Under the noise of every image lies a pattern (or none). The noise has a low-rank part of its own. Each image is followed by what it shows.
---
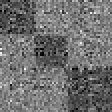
blocks along the diagonal
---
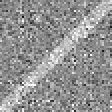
a diagonal band
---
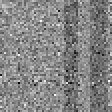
bands of columns
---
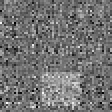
one block
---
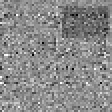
one block
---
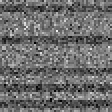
bands of rows
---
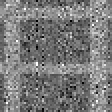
bands of rows crossing bands of columns
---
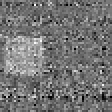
one block
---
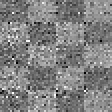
a checkerboard
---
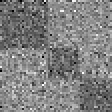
blocks along the diagonal
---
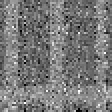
bands of rows crossing bands of columns
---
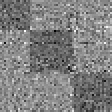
blocks along the diagonal
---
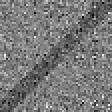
a diagonal band
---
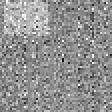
one block
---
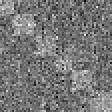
blocks along the diagonal
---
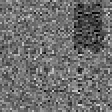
one block
